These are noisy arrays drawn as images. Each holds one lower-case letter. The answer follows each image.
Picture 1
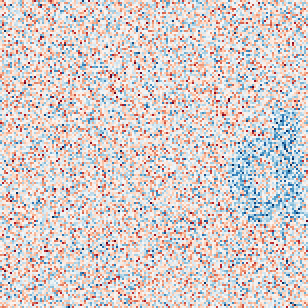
d
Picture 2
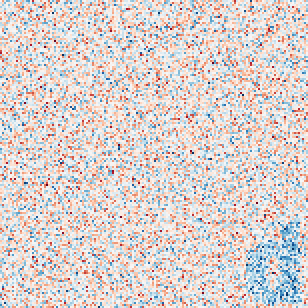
d
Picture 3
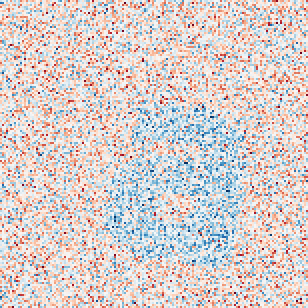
a
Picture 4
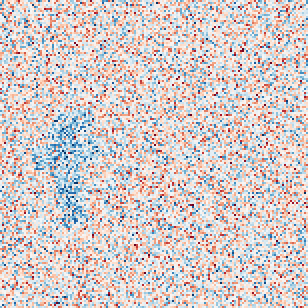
f
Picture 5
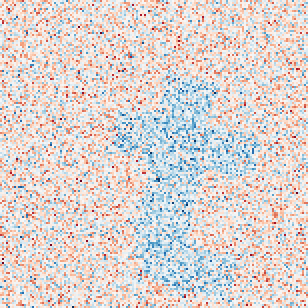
t
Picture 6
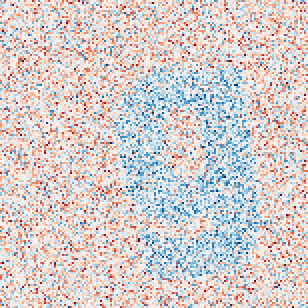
g
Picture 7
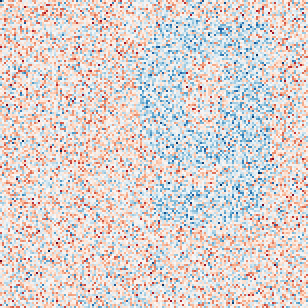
g
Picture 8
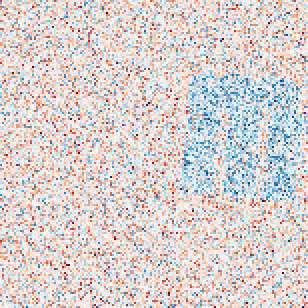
m
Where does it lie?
middle right
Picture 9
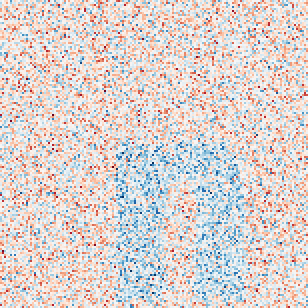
n
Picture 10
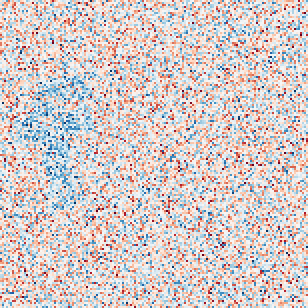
f
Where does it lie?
middle left
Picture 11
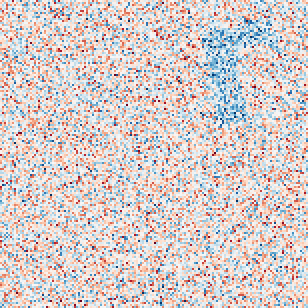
r
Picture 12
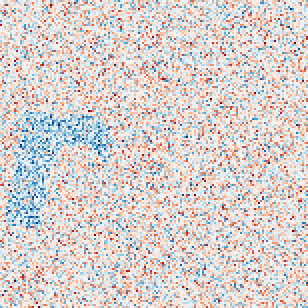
r
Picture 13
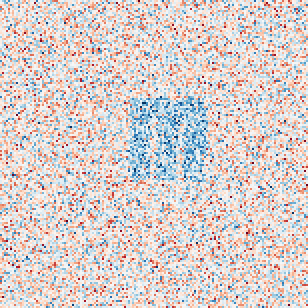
m
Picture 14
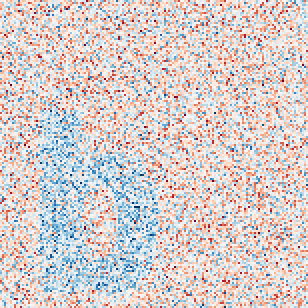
b
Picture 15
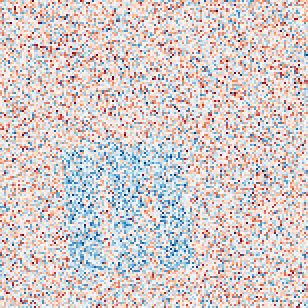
m
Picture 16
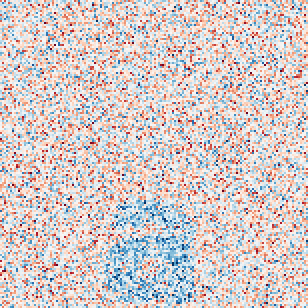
a
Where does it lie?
bottom middle
